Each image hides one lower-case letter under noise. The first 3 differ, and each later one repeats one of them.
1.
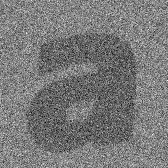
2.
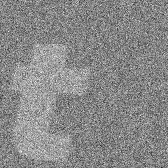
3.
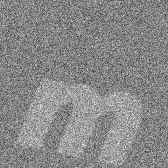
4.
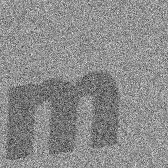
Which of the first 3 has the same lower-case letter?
3
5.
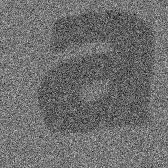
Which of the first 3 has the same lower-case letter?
1
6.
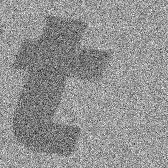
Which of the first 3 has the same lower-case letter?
2
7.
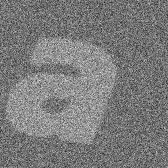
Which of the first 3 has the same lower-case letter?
1
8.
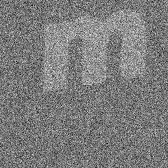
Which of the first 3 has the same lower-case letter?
3
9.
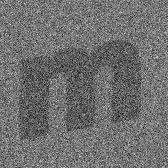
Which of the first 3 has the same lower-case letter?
3
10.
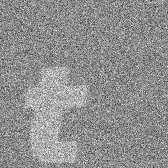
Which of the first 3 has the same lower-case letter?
2
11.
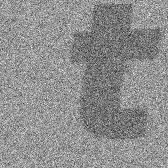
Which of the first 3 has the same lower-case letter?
2
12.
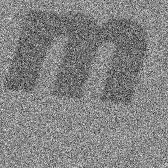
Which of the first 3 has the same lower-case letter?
3
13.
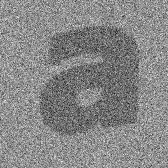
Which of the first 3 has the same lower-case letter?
1
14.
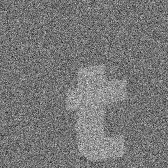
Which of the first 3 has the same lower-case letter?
2
